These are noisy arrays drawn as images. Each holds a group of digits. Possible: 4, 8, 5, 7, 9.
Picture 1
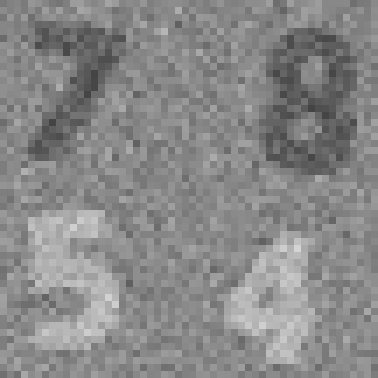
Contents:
top left: dark 7; top right: dark 8; bottom left: light 5; bottom right: light 4
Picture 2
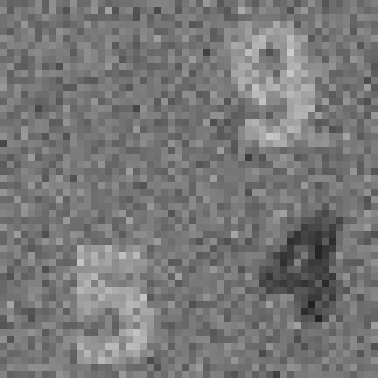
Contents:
top right: light 9; bottom left: light 5; bottom right: dark 4
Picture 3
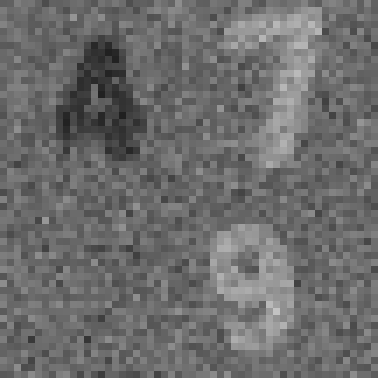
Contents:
top left: dark 4; top right: light 7; bottom right: light 9
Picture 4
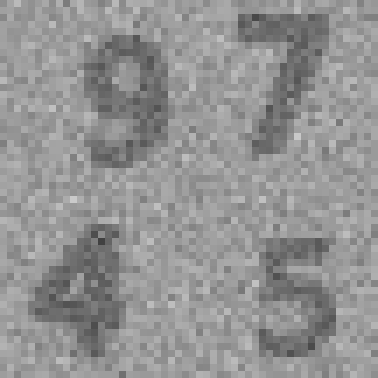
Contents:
top left: dark 9; top right: dark 7; bottom left: dark 4; bottom right: dark 5
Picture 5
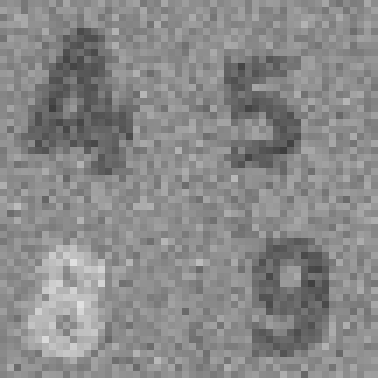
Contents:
top left: dark 4; top right: dark 5; bottom left: light 8; bottom right: dark 9
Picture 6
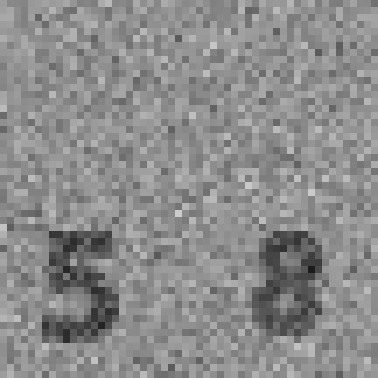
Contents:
bottom left: dark 5; bottom right: dark 8
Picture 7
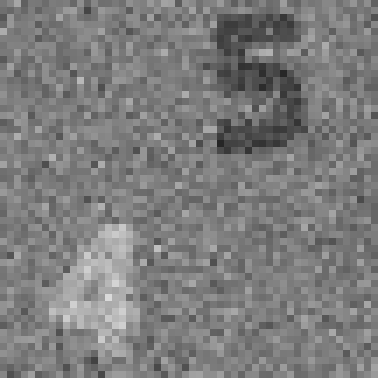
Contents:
top right: dark 5; bottom left: light 4
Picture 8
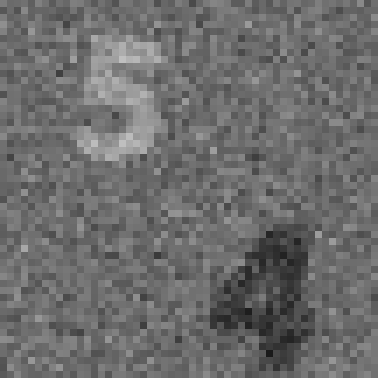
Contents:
top left: light 5; bottom right: dark 4
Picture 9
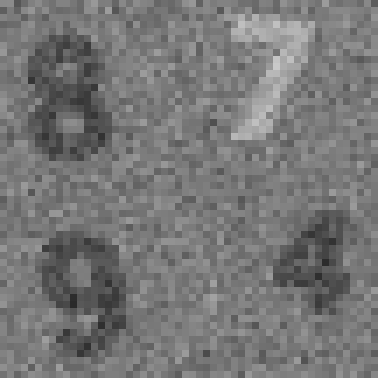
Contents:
top left: dark 8; top right: light 7; bottom left: dark 9; bottom right: dark 4
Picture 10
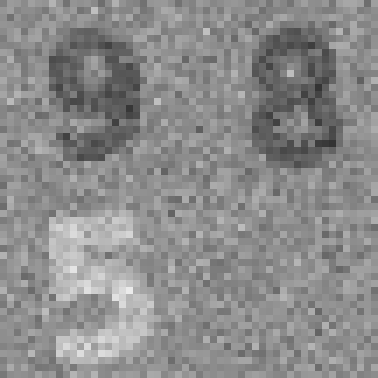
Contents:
top left: dark 9; top right: dark 8; bottom left: light 5
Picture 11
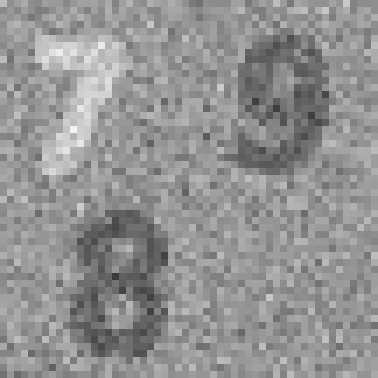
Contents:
top left: light 7; top right: dark 9; bottom left: dark 8
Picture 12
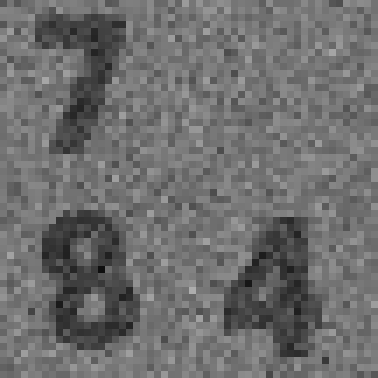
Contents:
top left: dark 7; bottom left: dark 8; bottom right: dark 4
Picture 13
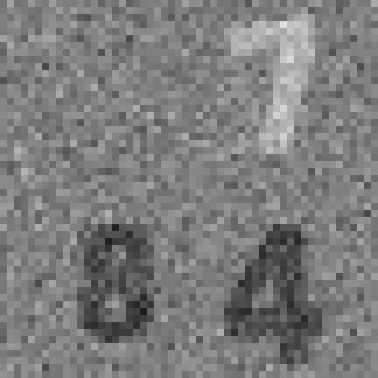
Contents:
top right: light 7; bottom left: dark 8; bottom right: dark 4
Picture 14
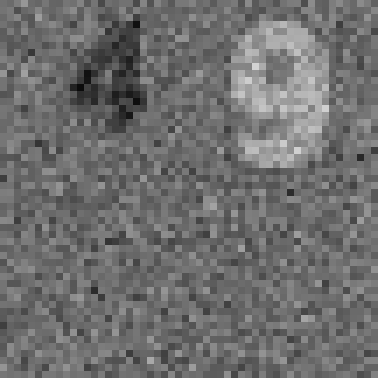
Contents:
top left: dark 4; top right: light 9
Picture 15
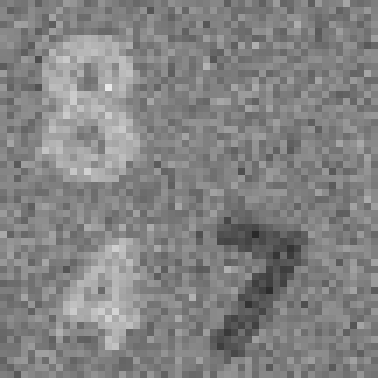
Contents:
top left: light 8; bottom left: light 4; bottom right: dark 7
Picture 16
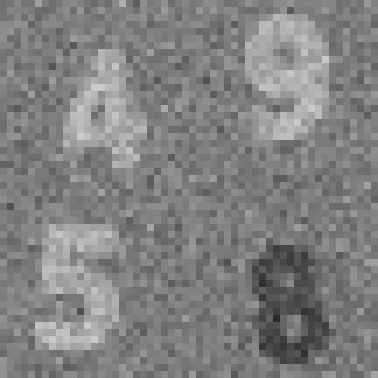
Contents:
top left: light 4; top right: light 9; bottom left: light 5; bottom right: dark 8
